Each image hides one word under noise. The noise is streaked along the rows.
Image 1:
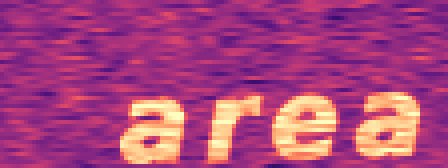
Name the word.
area
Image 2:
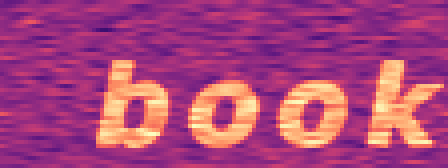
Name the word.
book
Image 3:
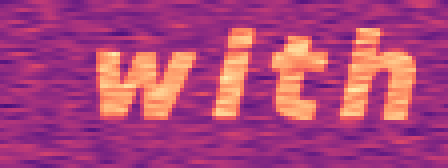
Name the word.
with
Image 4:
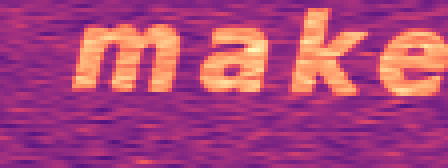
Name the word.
make
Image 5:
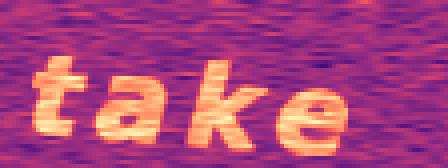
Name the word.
take
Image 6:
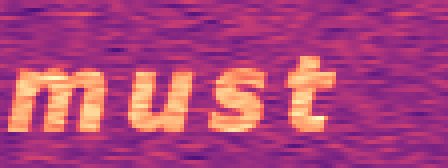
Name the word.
must
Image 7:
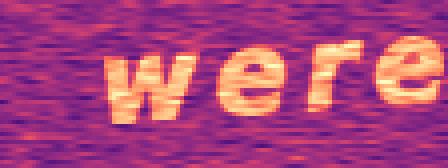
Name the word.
were
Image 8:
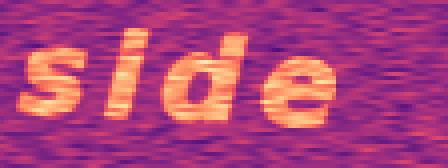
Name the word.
side
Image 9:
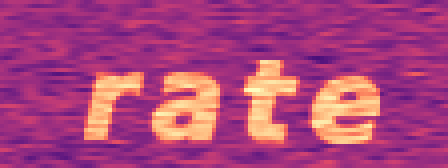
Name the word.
rate
